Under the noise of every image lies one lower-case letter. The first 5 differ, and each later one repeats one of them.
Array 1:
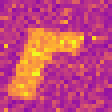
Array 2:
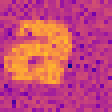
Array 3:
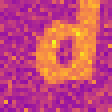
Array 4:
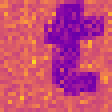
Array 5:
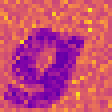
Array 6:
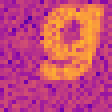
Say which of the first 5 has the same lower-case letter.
5
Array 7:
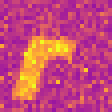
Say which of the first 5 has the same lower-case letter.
1
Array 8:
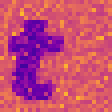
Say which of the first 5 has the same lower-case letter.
4
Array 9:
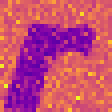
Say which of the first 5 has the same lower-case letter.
1
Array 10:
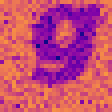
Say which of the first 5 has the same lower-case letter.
5
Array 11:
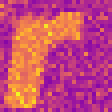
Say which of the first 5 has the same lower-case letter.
1
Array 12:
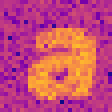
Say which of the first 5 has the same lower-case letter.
2
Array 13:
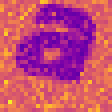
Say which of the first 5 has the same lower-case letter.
2
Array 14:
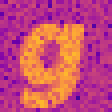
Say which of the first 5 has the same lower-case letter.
5
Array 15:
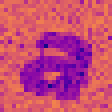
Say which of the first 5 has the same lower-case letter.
2
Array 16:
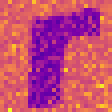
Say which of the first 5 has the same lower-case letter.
1
